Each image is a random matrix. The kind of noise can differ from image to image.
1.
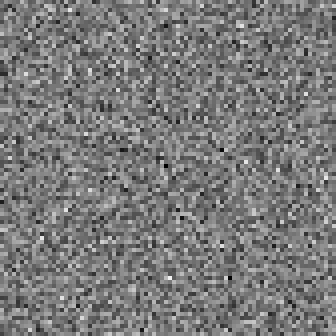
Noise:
independent entries
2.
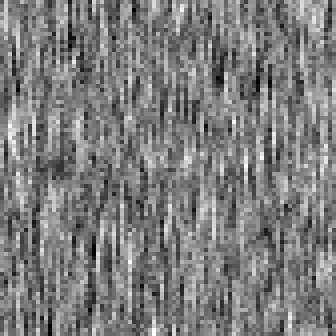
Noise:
streaked along the columns
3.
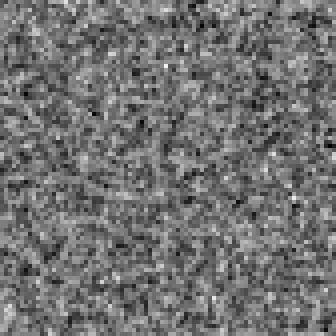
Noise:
blotchy
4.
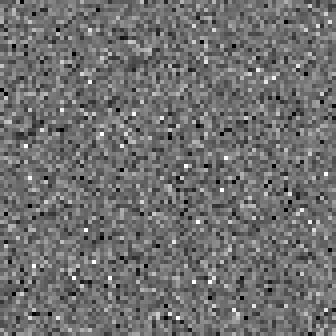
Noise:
heavy tails
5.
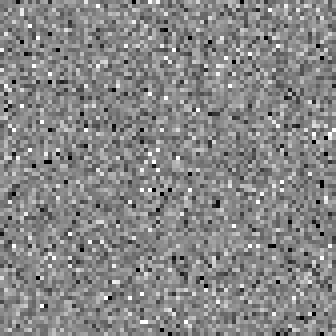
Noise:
heavy tails
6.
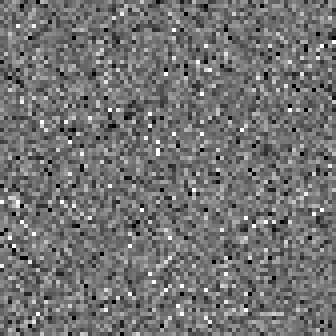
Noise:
heavy tails
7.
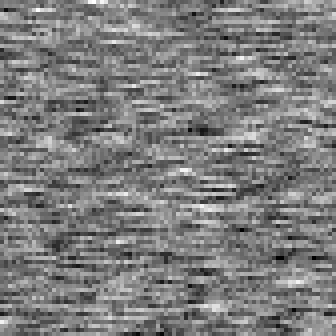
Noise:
streaked along the rows
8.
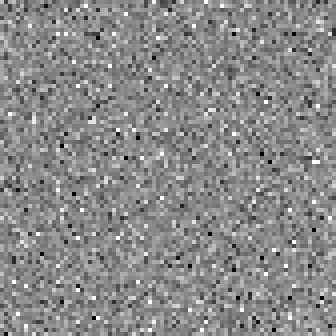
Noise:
heavy tails
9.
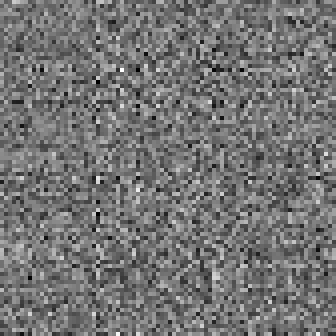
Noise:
low rank plus noise
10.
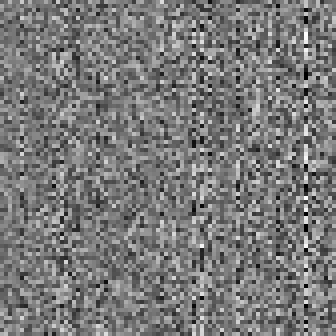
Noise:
columns of uneven size
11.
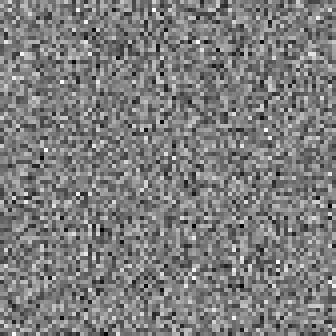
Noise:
low rank plus noise
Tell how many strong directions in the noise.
five to eight
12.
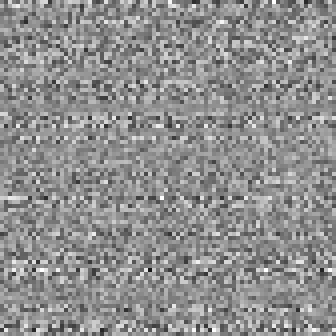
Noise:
rows of uneven size
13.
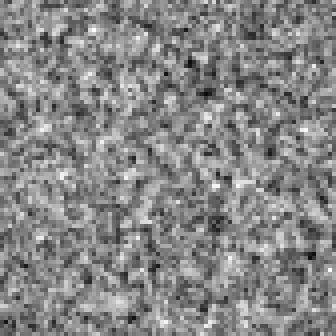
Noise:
blotchy
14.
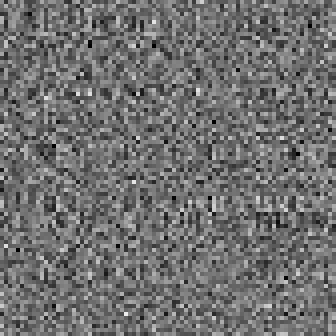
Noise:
low rank plus noise
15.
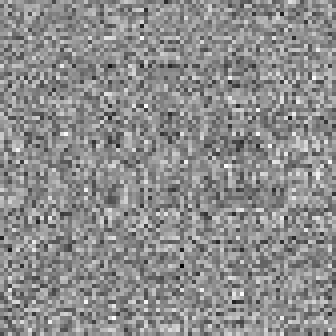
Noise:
low rank plus noise
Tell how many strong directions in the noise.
three or four
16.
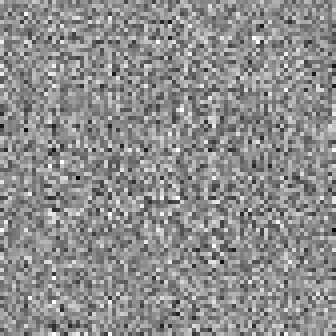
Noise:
low rank plus noise
